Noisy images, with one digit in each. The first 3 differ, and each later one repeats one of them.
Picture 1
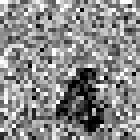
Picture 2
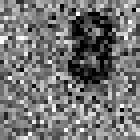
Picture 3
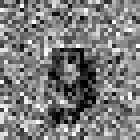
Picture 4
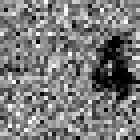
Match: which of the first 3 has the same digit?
1
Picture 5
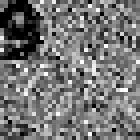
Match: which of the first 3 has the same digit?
3
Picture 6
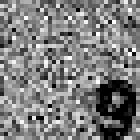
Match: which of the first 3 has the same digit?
3
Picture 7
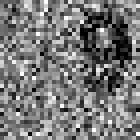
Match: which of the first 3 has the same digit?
3
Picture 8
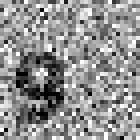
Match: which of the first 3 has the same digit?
3
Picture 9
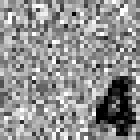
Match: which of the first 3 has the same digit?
1
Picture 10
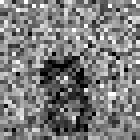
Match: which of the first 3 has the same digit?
2
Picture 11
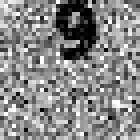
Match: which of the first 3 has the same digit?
3
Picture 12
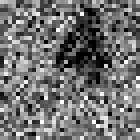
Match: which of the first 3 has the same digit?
1
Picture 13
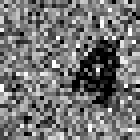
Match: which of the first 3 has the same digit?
1
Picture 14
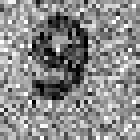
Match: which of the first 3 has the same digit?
3
